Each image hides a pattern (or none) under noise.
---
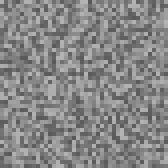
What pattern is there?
only noise
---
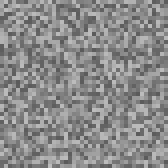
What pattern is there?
only noise
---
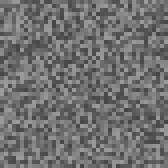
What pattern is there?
only noise
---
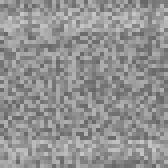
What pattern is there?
bands of rows
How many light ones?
2
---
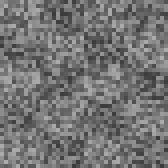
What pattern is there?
a checkerboard
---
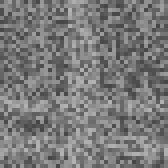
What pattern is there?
bands of rows crossing bands of columns
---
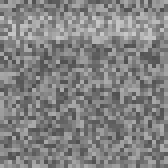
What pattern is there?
one band of rows
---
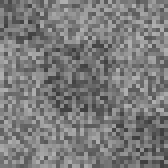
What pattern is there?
blocks along the diagonal
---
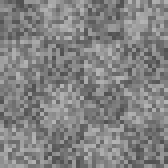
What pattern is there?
a checkerboard
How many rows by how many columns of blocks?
4 by 4
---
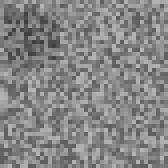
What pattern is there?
one block
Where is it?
top left
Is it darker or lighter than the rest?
darker
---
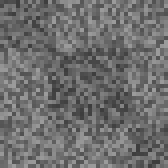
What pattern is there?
blocks along the diagonal
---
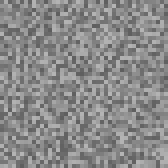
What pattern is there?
only noise
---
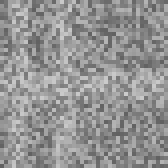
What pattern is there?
bands of rows crossing bands of columns
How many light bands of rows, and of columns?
1 and 2
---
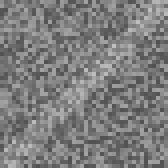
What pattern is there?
a diagonal band
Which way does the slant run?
bottom left to top right
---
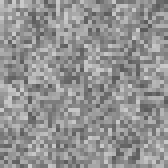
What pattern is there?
a checkerboard
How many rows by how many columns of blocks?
4 by 6
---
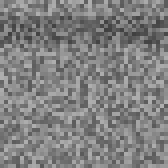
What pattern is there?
one band of rows
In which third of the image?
top
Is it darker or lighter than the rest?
darker
